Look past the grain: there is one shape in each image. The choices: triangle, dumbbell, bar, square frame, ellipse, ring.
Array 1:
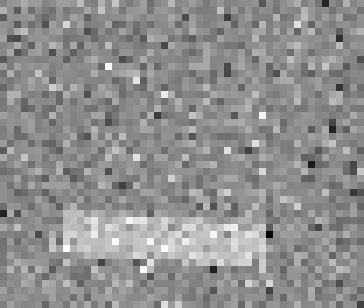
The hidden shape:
bar
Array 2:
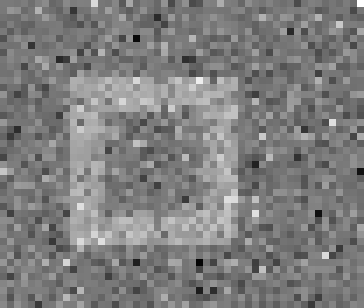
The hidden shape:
square frame
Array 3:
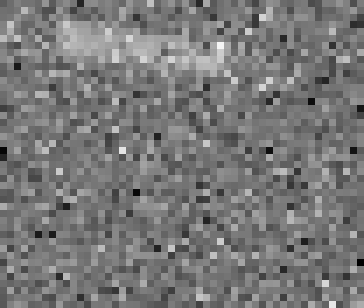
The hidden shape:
bar
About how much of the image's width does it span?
half
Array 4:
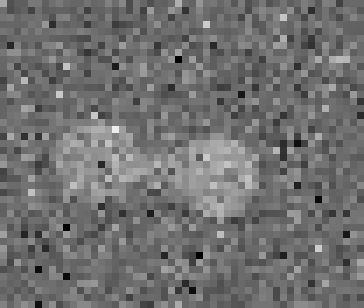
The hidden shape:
dumbbell
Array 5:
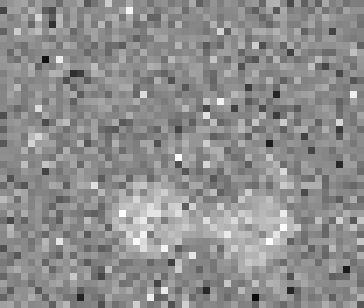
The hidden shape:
dumbbell
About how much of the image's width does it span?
half
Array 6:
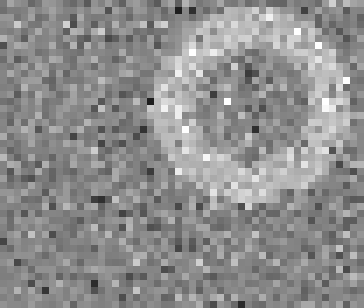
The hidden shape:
ring
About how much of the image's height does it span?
two thirds
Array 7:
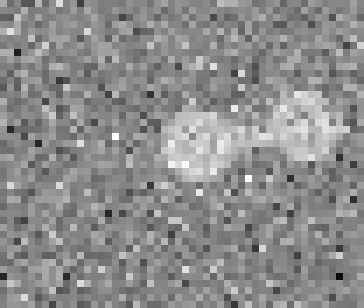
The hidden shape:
dumbbell
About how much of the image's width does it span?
half
